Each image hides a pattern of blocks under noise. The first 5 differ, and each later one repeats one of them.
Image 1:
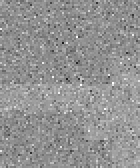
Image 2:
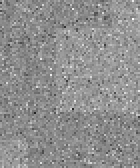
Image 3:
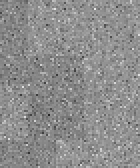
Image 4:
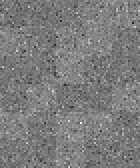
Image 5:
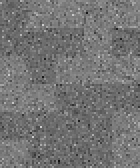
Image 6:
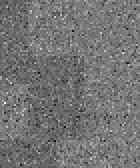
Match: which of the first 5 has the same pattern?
3
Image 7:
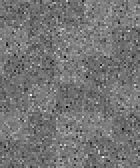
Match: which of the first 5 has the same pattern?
4
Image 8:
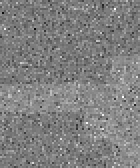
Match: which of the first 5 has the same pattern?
1
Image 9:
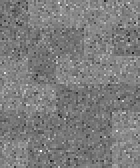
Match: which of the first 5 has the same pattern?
5
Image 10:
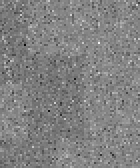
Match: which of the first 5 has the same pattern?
3
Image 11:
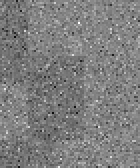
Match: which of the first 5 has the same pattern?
3
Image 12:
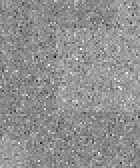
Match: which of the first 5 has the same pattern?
2
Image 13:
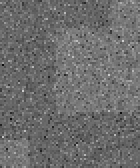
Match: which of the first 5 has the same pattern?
2
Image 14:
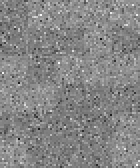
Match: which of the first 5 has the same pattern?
5
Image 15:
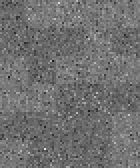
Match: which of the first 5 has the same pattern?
5
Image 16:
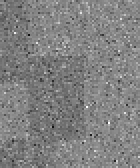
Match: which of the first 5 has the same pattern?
3
